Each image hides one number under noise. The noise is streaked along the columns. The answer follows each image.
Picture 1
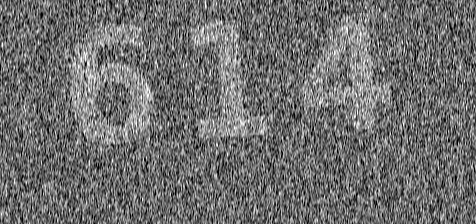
614
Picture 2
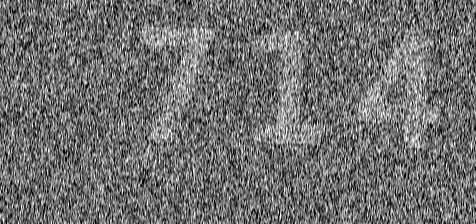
714
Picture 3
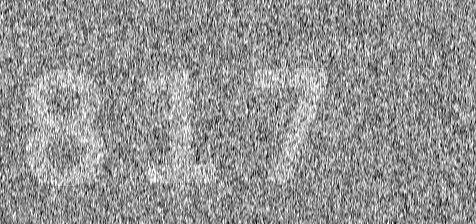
817
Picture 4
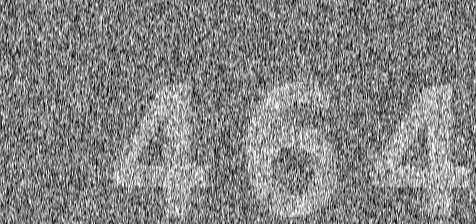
464
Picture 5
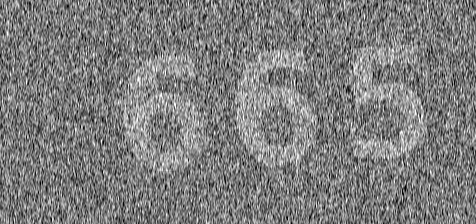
665
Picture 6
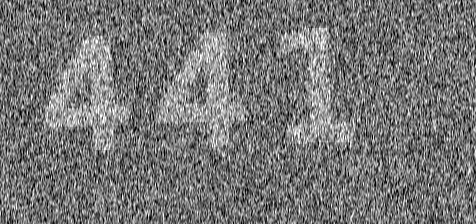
441
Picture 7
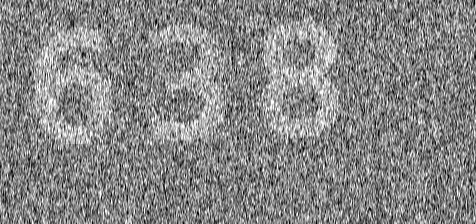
638
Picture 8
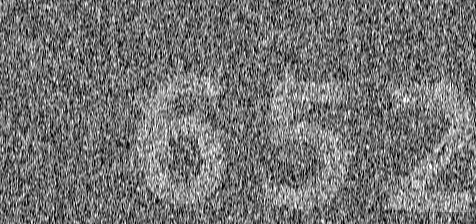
652
